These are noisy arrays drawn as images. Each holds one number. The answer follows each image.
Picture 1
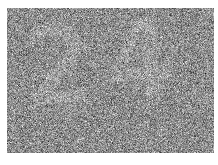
24
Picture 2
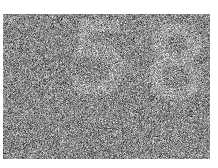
58
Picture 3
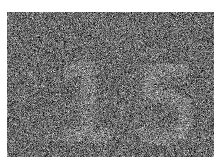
15
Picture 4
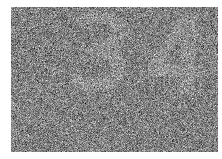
34
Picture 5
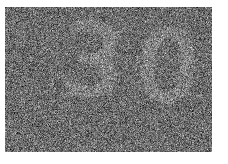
30
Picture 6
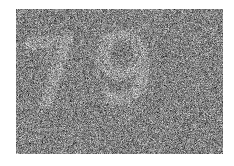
79
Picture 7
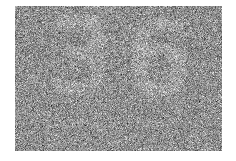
36
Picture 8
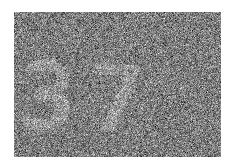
37
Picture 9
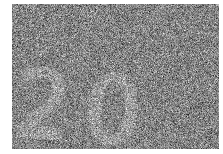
20
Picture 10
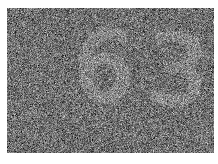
63
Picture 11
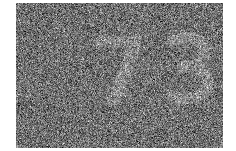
73
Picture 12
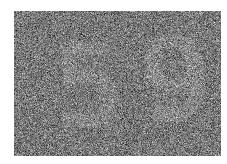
59
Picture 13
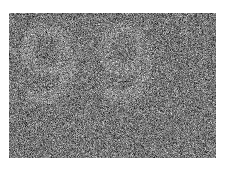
99
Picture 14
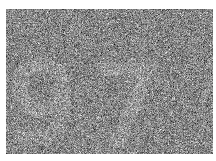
97
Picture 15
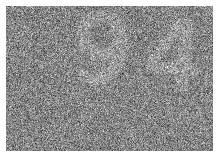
94
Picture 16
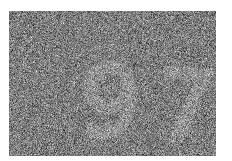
97
